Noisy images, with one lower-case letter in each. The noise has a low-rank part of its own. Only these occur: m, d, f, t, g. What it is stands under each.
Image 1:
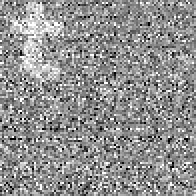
t
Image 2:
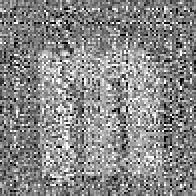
m
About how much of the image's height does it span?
two thirds
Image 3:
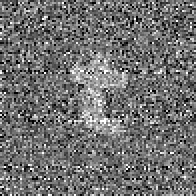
t
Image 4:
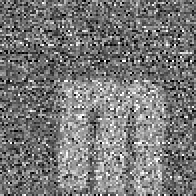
m
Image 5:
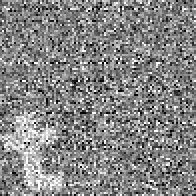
t
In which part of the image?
bottom left
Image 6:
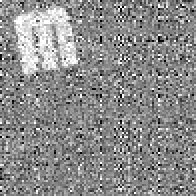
m
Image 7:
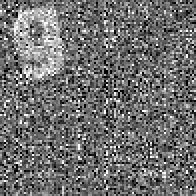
g
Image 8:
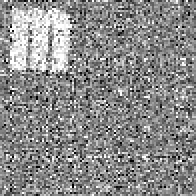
m
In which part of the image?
top left
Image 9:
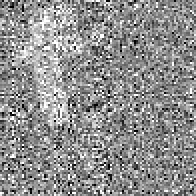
f
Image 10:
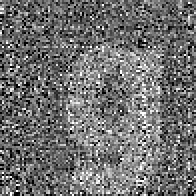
g
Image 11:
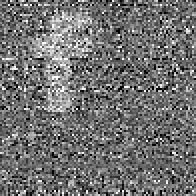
f
